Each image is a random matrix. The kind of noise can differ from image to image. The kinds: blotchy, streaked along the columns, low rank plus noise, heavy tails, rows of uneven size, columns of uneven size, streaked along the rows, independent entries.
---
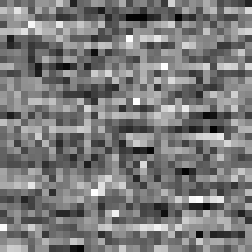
streaked along the rows
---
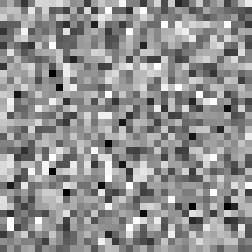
low rank plus noise
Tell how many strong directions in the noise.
three or four
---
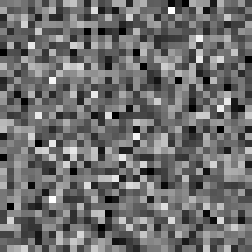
independent entries
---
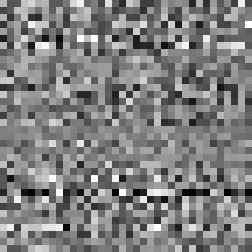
rows of uneven size
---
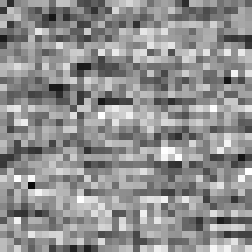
streaked along the rows
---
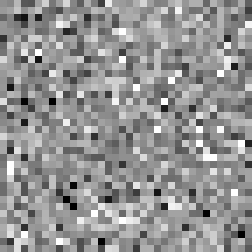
heavy tails
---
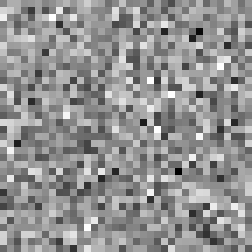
independent entries
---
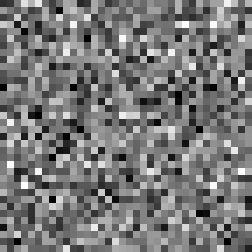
independent entries
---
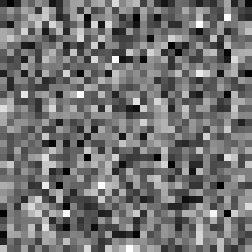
low rank plus noise
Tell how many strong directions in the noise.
five to eight
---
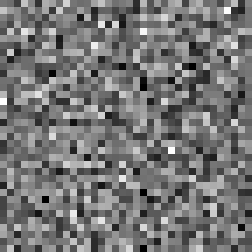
independent entries
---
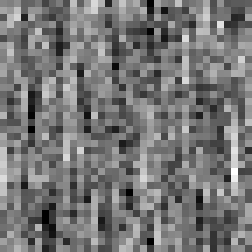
streaked along the columns
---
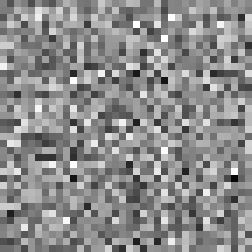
low rank plus noise
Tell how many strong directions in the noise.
two
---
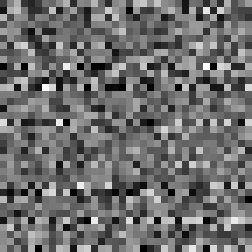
rows of uneven size
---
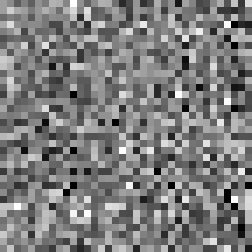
low rank plus noise
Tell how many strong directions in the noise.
two
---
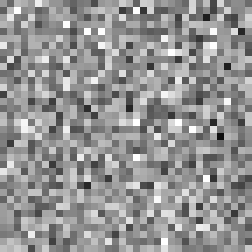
independent entries
